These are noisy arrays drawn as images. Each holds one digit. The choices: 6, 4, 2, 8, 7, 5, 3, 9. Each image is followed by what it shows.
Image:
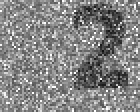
2
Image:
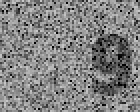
9
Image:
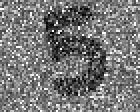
5
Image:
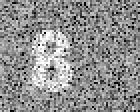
8
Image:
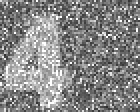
4
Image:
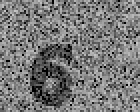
6
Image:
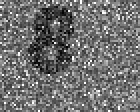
8
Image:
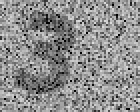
3
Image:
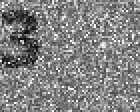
3
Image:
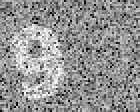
9
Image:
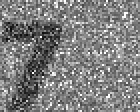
7
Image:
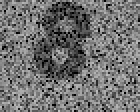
8
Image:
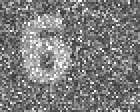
6
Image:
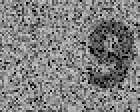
9
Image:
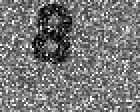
8
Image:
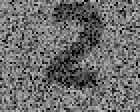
2
